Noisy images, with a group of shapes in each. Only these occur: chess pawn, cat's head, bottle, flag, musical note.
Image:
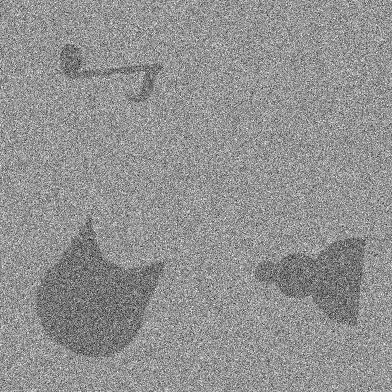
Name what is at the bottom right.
chess pawn
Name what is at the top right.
nothing
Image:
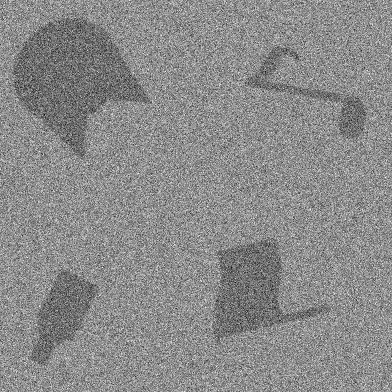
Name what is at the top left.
cat's head
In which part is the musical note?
top right
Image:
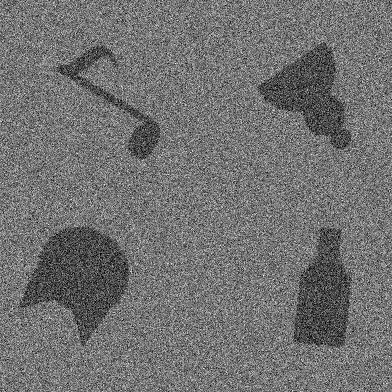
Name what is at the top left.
musical note
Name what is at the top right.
chess pawn
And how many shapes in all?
4
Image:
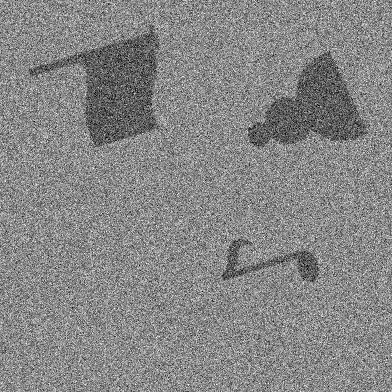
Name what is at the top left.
flag
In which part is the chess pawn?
top right
